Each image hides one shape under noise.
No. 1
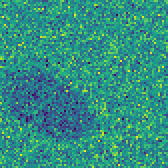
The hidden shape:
ellipse
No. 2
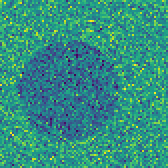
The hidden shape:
disc
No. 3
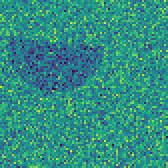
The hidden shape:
half disc
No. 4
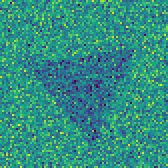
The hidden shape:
triangle
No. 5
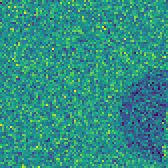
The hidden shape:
half disc
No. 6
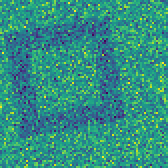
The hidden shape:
square frame
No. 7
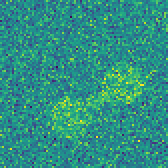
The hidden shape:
dumbbell
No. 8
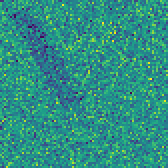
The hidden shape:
bar
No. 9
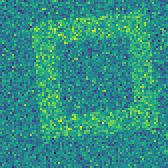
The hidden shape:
square frame
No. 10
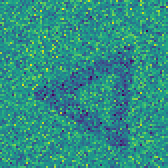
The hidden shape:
triangle frame
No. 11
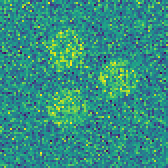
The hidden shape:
three dots
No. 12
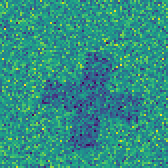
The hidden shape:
cross
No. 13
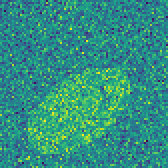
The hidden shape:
ellipse
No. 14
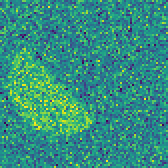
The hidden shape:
half disc
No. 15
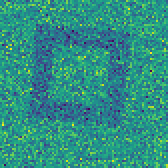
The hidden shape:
square frame
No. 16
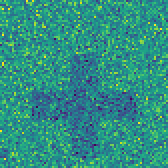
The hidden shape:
cross
